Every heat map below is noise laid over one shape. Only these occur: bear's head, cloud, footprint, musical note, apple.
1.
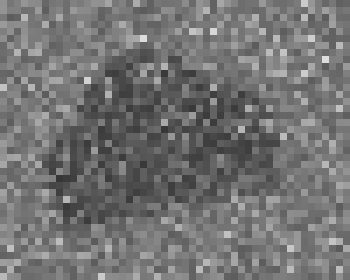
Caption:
dark cloud
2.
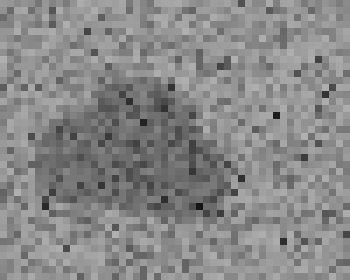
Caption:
dark cloud
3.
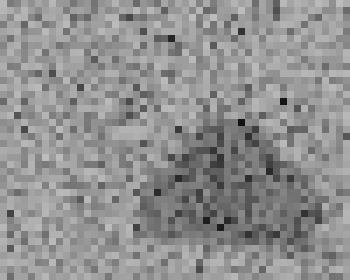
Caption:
dark cloud
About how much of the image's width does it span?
half
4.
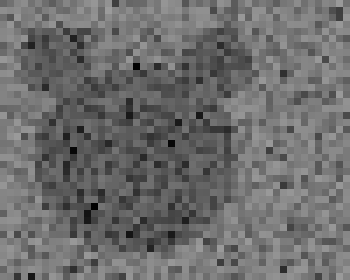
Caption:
dark bear's head
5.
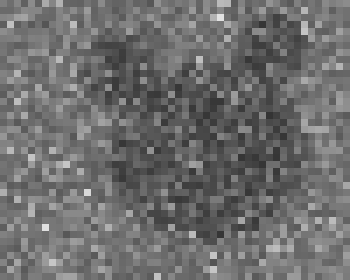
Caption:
dark bear's head
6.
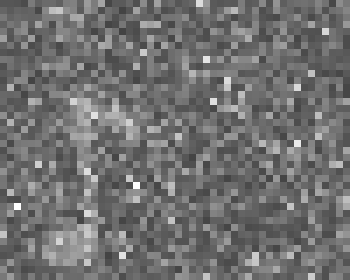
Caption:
light musical note
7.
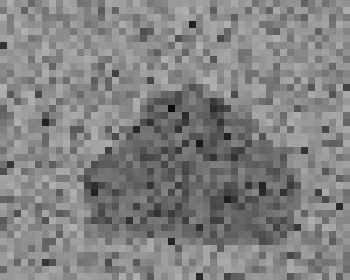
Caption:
dark cloud
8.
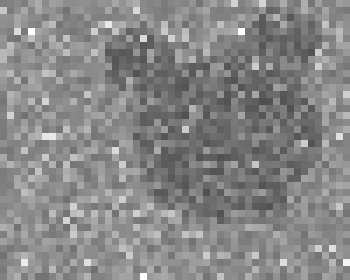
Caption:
dark bear's head
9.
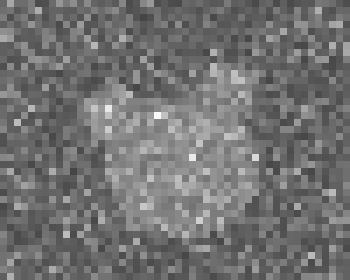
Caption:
light bear's head
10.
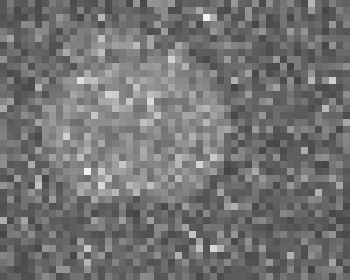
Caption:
light apple
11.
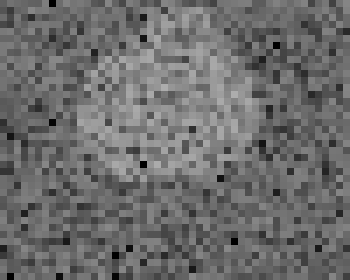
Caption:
light apple
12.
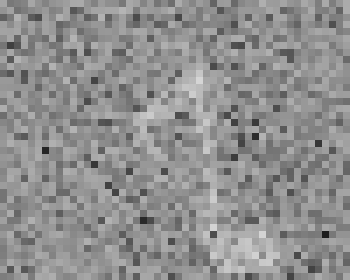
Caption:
light musical note
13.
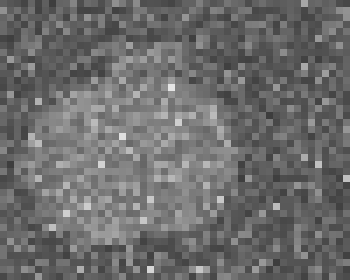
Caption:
light apple
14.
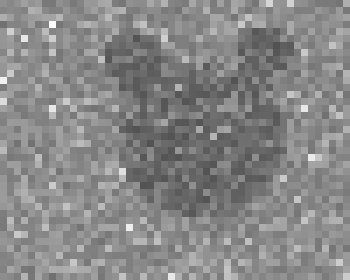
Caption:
dark bear's head
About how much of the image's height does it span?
two thirds
